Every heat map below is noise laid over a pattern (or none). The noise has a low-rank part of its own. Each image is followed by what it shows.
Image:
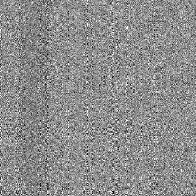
one vertical stripe
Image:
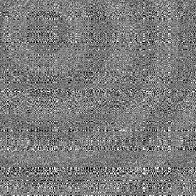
rings round one point
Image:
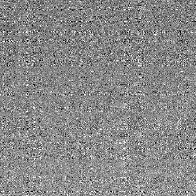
a smooth slope
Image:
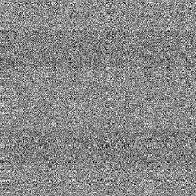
horizontal stripes
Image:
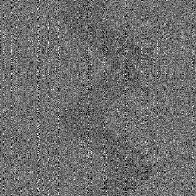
a wavy band
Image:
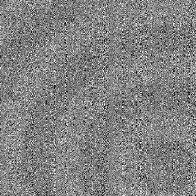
rings round one point
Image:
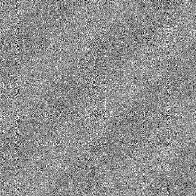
diagonal stripes
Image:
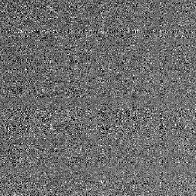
a smooth slope
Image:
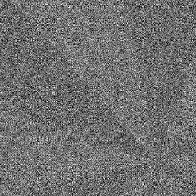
spokes from one point
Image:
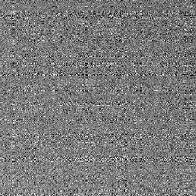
a smooth slope
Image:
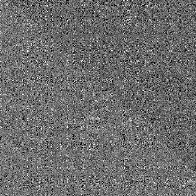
a sharp edge
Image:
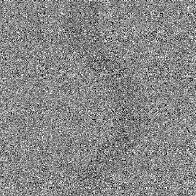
a wavy band
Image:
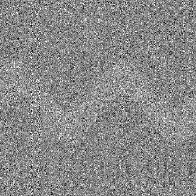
a wavy band
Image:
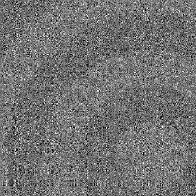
rings round one point
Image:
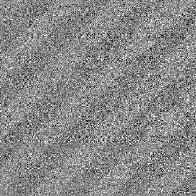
diagonal stripes
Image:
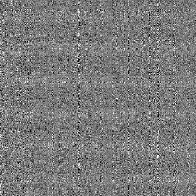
horizontal stripes
